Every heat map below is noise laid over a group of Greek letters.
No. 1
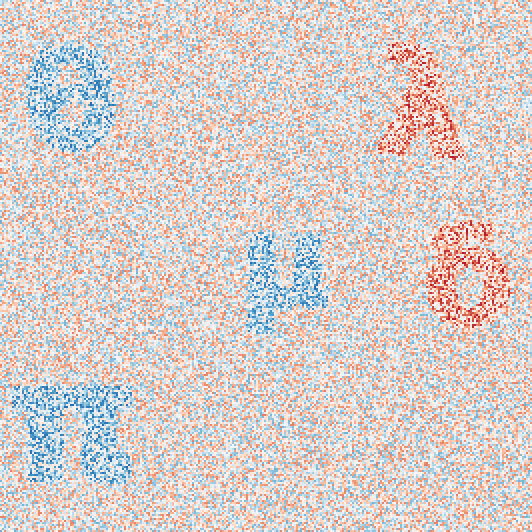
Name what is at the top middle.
nothing
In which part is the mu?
centre
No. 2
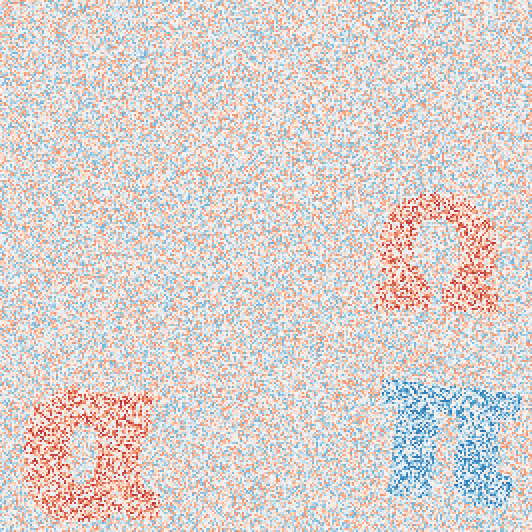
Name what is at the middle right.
omega
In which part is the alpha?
bottom left
